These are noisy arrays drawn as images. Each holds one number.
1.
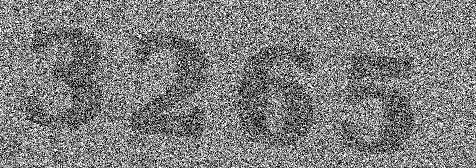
3265
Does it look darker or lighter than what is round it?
darker
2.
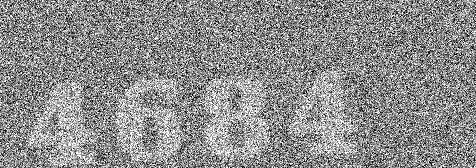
4684
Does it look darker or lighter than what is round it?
lighter
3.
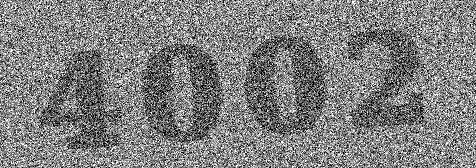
4002
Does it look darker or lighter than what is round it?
darker
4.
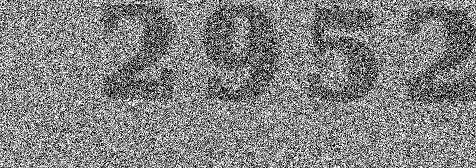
2952
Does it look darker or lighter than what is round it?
darker
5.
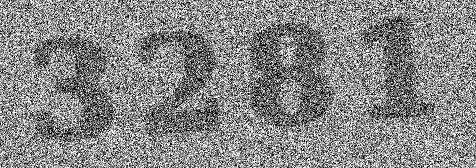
3281
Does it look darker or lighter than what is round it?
darker
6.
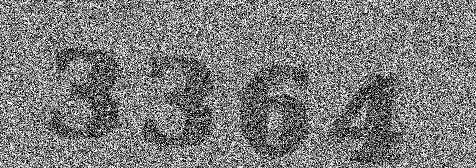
3364
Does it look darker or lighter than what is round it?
darker
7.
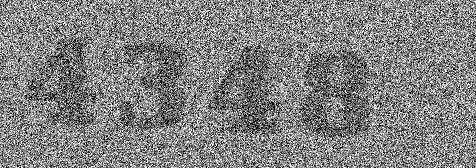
4348
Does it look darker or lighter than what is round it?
darker
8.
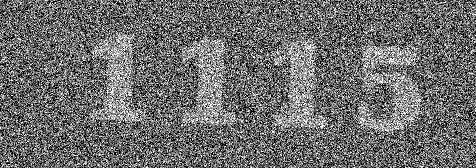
1115
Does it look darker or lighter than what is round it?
lighter
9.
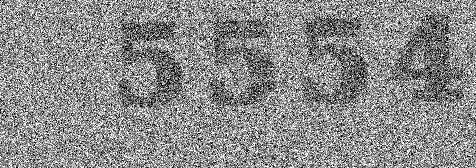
5554
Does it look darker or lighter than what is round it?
darker
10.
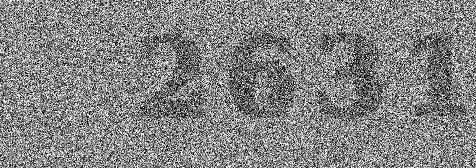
2631
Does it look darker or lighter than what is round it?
darker
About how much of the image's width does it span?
two thirds
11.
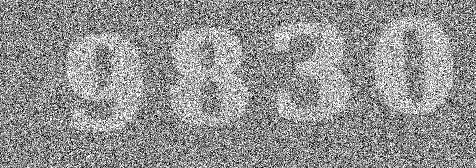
9830
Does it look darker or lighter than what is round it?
lighter
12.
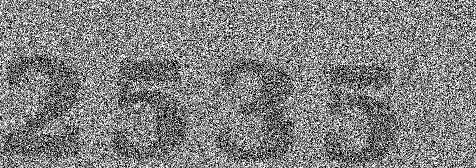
2535
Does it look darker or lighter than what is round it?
darker
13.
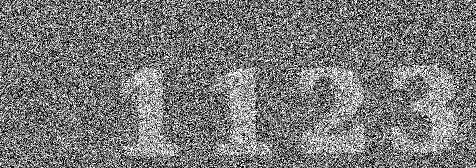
1123
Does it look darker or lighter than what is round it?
lighter
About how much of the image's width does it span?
two thirds
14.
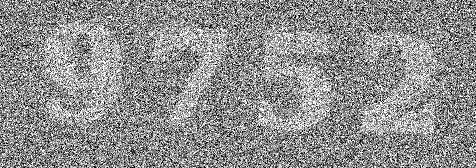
9752
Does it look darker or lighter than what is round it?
lighter
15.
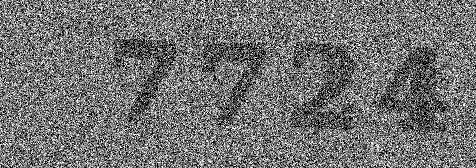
7724
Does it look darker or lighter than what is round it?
darker
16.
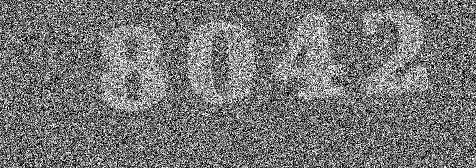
8042
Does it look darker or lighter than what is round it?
lighter
